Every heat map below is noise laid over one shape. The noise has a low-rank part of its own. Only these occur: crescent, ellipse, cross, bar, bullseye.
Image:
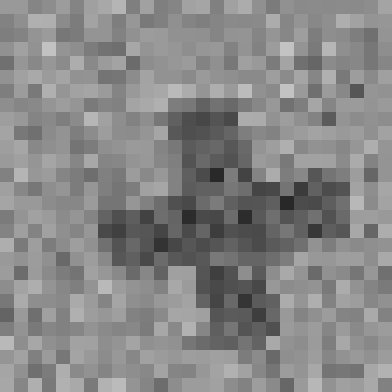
cross
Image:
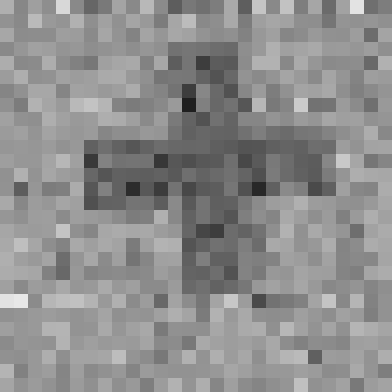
cross
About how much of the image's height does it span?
two thirds
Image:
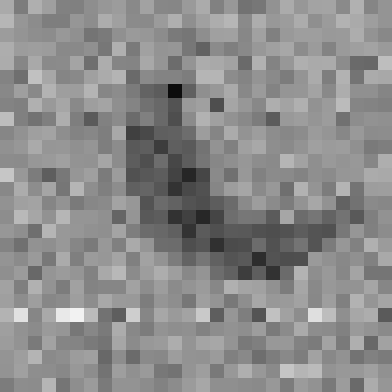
crescent
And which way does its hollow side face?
up and right
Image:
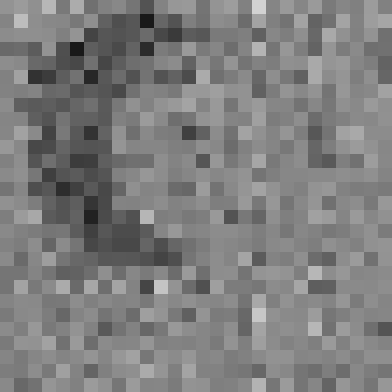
crescent
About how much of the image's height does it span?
two thirds
